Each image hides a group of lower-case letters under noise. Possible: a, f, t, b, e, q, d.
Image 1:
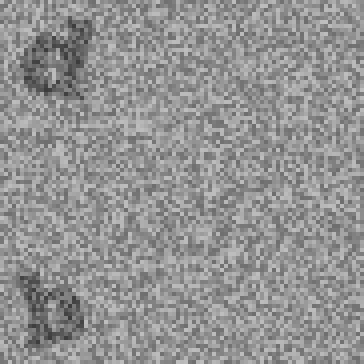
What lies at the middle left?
nothing
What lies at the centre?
nothing
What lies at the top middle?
nothing
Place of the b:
bottom left
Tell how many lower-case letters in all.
2
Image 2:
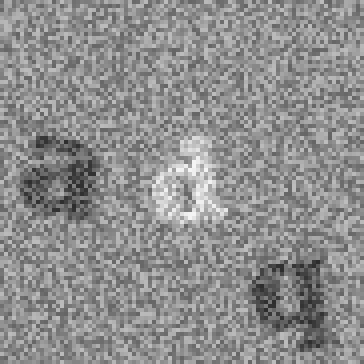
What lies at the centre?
d
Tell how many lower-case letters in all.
3
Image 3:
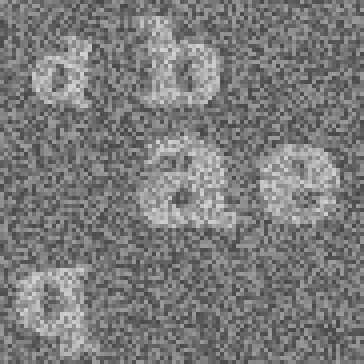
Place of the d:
top left
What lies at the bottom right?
nothing
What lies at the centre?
a
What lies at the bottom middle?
nothing
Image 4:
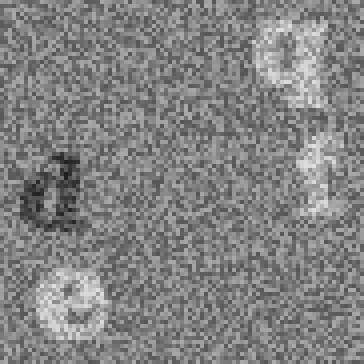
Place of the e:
bottom left
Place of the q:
top right
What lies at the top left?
nothing
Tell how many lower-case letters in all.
4
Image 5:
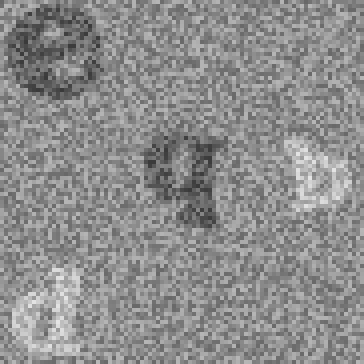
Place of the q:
centre
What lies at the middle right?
b
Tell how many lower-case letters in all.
4
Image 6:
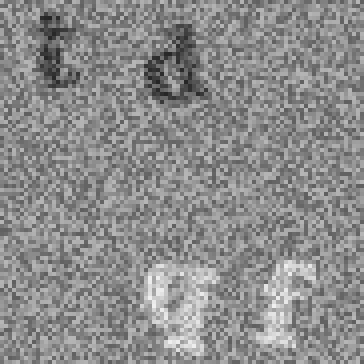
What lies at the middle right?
nothing
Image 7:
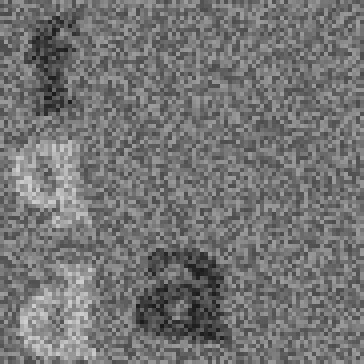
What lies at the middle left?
q
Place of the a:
bottom middle
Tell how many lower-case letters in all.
4
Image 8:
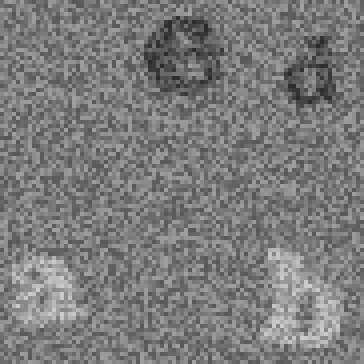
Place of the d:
top right
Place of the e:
top middle
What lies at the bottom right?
b
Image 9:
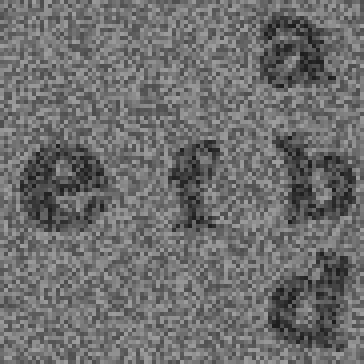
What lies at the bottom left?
nothing
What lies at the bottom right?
d
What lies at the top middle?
nothing
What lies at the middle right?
b
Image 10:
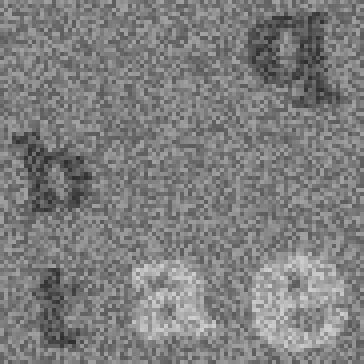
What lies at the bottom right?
e
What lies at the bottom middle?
a
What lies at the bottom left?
t
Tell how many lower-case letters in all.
5
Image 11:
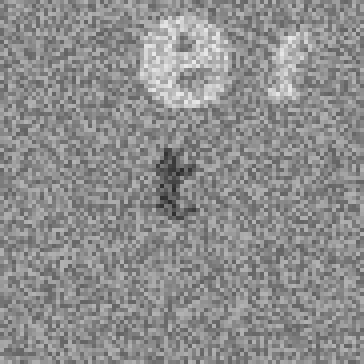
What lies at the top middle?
e
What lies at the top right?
f
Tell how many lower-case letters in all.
3
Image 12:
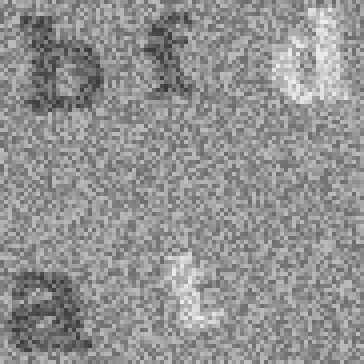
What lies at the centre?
nothing
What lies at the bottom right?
nothing
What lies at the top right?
d
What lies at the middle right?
nothing
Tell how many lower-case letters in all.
5
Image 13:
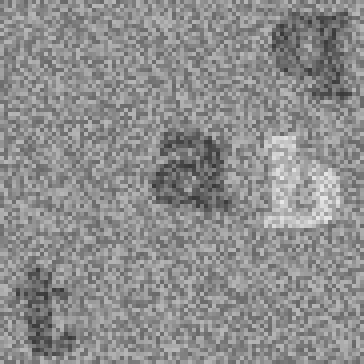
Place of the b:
middle right
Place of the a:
centre
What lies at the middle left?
nothing
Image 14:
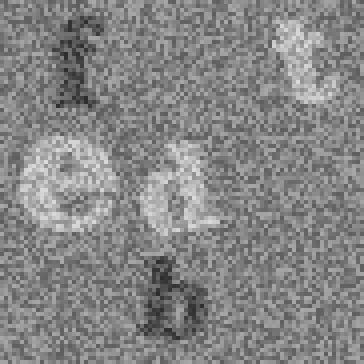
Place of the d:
centre
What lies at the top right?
t
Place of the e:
middle left
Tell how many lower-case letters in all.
5
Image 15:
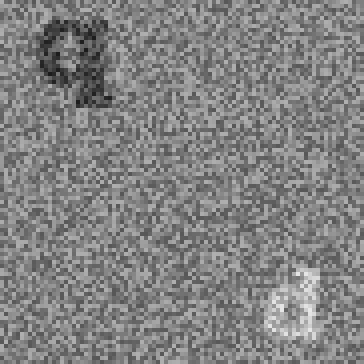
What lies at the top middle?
nothing
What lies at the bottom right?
d
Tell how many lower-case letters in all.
2
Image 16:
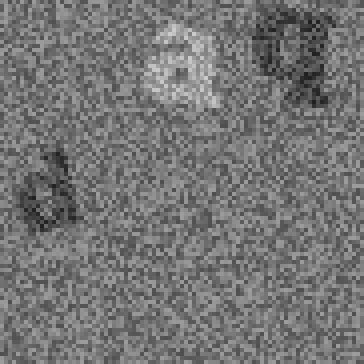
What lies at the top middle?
a
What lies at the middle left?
d
